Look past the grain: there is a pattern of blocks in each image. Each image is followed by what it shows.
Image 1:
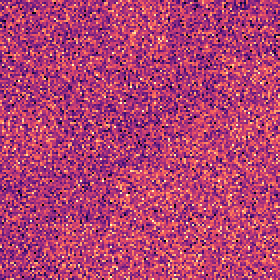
mirrored about the diagonal from the top left
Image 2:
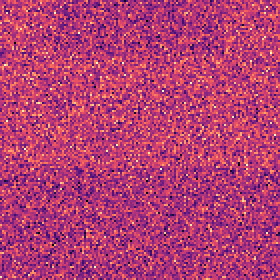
left and right mirror each other
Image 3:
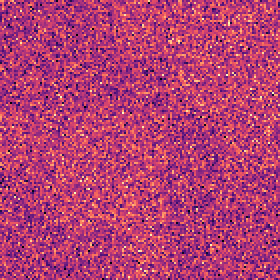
mirrored about the diagonal from the bottom left
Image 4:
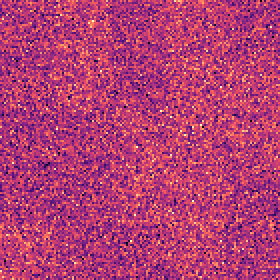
no symmetry
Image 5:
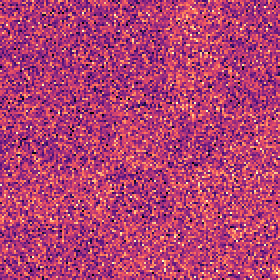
mirrored about the diagonal from the top left
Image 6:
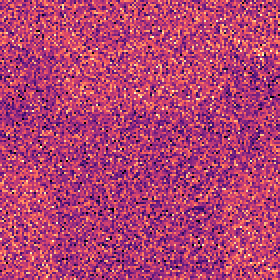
left and right mirror each other
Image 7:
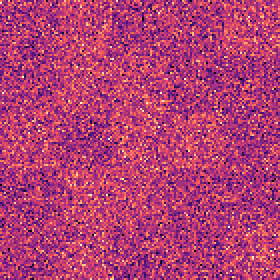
top and bottom mirror each other
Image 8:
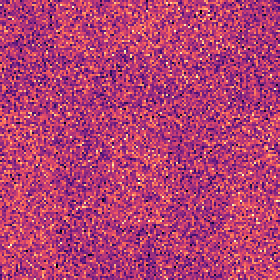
left and right mirror each other
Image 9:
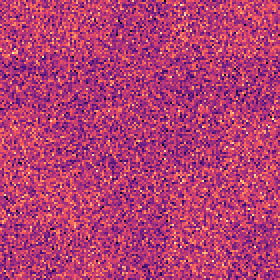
left and right mirror each other
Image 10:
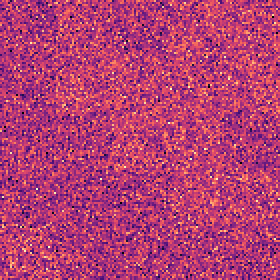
mirrored about the diagonal from the bottom left
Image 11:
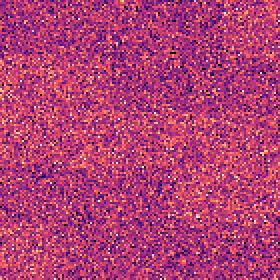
the same after a half turn
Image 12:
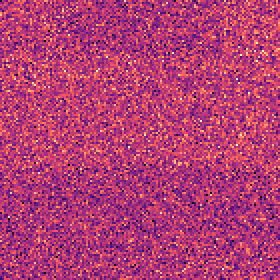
left and right mirror each other
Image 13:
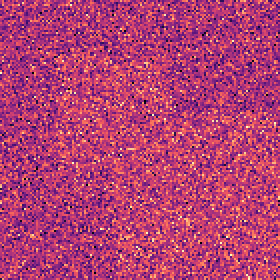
mirrored about the diagonal from the top left
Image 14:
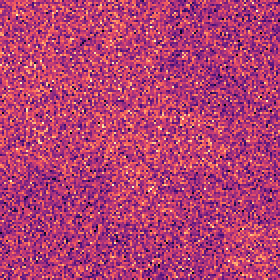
mirrored about the diagonal from the top left
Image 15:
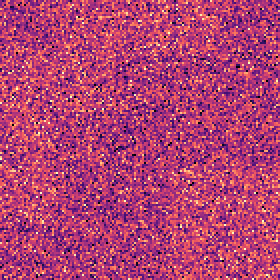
mirrored about the diagonal from the top left
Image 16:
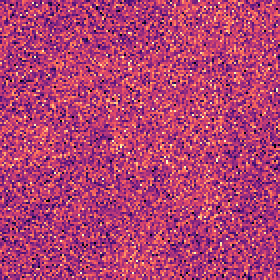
mirrored about the diagonal from the bottom left
